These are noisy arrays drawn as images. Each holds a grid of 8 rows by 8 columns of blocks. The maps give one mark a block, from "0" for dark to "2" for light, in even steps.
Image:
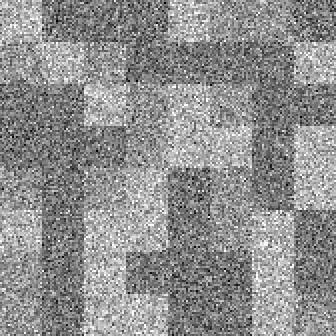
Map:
2 0 0 0 2 1 1 0
1 2 1 0 0 0 0 2
0 0 2 1 2 1 0 0
0 0 0 1 2 2 0 2
1 0 1 2 0 1 0 2
2 0 2 2 0 1 2 0
1 0 2 0 0 0 2 0
1 0 2 2 0 0 2 1
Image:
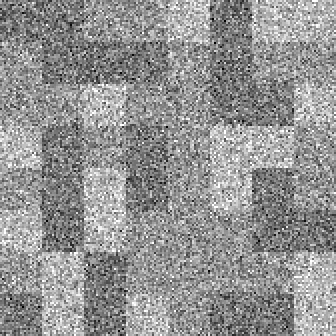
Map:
0 0 1 1 2 0 2 2
1 0 0 0 1 0 1 1
1 1 2 1 1 0 0 2
2 0 1 0 1 2 2 1
1 0 2 0 1 2 0 1
2 0 2 1 1 1 0 0
1 2 0 1 1 1 1 2
0 2 0 2 1 0 0 2
